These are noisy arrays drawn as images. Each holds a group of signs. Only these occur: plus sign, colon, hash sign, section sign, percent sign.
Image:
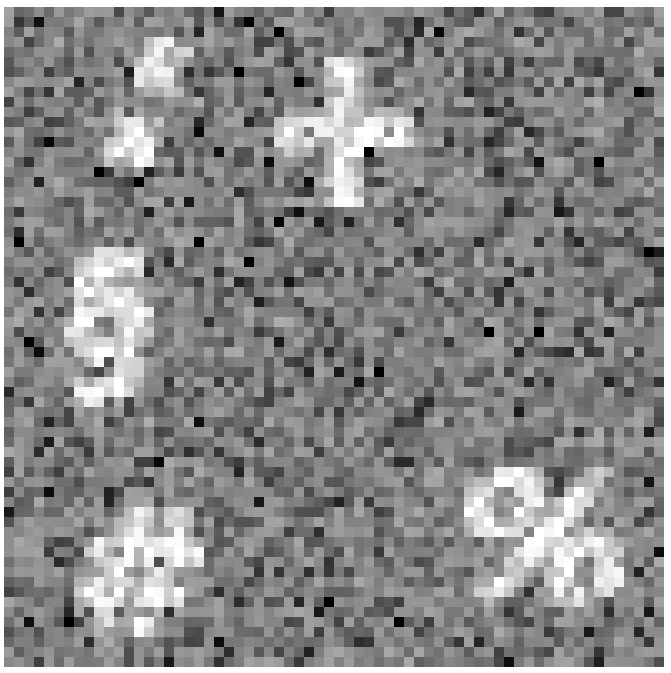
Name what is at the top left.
colon
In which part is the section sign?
middle left
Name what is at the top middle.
plus sign
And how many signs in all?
5
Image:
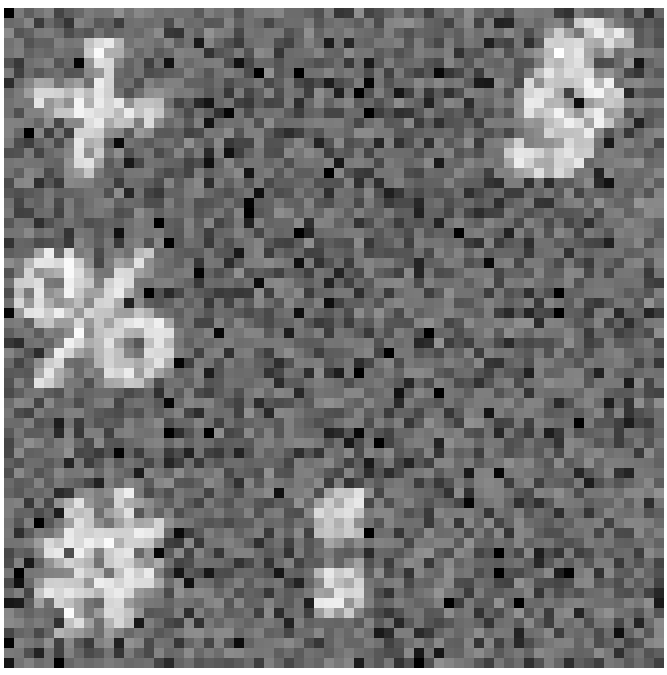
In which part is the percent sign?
middle left
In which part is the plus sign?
top left
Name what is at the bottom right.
nothing
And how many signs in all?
5
